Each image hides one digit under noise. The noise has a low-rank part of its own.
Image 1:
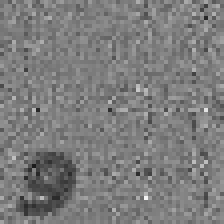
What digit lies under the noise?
9
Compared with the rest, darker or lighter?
darker
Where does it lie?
bottom left
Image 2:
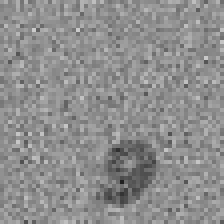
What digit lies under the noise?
9
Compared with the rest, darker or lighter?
darker
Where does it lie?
bottom middle
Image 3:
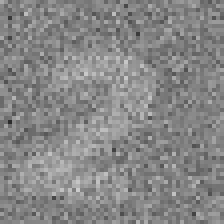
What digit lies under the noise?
2
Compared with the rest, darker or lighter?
lighter
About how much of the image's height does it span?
two thirds
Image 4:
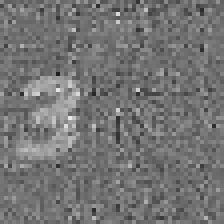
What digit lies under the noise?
3
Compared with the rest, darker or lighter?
lighter
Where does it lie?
middle left
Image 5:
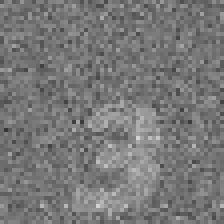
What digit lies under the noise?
3
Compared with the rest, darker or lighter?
lighter
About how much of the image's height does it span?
half
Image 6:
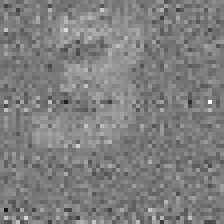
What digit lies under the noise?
3
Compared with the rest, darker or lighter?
lighter
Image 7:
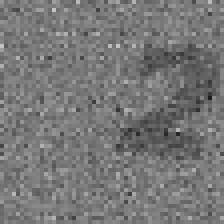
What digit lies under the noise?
2
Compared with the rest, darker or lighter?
darker
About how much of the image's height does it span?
half
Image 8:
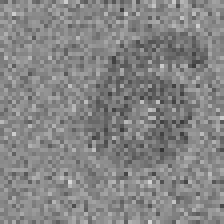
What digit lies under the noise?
6
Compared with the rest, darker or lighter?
darker
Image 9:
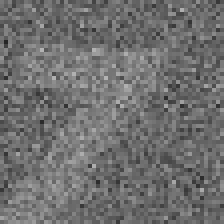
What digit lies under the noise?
7
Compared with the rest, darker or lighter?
lighter
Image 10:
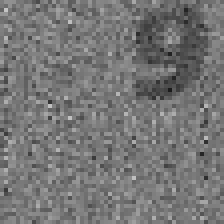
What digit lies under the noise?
9
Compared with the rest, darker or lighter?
darker
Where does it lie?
top right
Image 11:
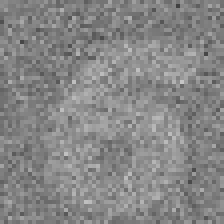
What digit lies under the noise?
6
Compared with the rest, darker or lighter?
lighter
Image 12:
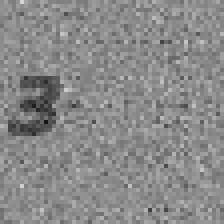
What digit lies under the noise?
3
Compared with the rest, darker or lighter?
darker
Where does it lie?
middle left
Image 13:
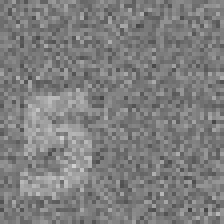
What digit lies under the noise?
5
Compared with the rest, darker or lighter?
lighter
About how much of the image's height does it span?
half
